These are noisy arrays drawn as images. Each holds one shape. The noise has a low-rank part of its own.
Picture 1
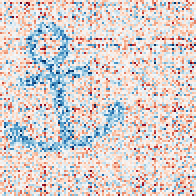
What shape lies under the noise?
anchor
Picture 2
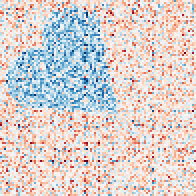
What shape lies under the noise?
heart
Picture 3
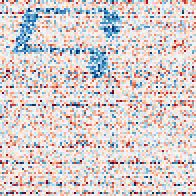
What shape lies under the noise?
pair of musical notes
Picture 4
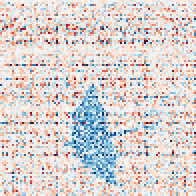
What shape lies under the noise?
umbrella
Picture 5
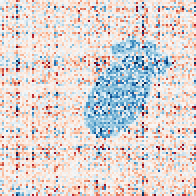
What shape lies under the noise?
footprint
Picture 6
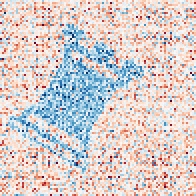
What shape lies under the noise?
chess rook
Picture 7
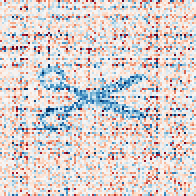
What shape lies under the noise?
pair of scissors
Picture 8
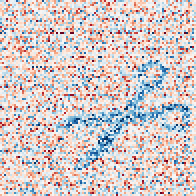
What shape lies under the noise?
pair of scissors
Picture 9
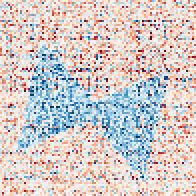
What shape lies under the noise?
bow tie
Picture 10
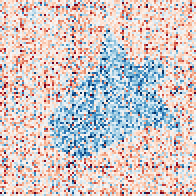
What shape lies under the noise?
bell
